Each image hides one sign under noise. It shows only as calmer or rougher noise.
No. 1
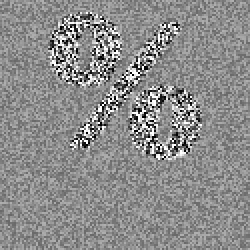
percent sign
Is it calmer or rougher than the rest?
rougher
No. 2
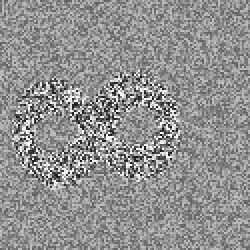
infinity sign
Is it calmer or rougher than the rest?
rougher
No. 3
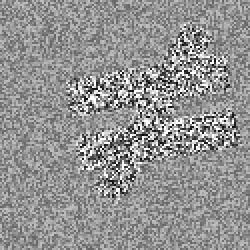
not-equal sign
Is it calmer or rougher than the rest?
rougher
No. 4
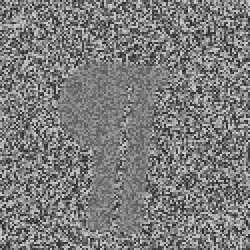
pilcrow
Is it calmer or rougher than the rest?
calmer
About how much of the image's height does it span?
two thirds
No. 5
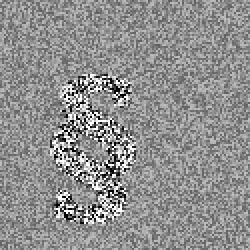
section sign
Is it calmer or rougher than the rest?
rougher
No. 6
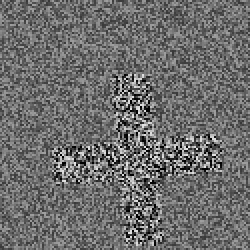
plus sign
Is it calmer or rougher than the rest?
rougher
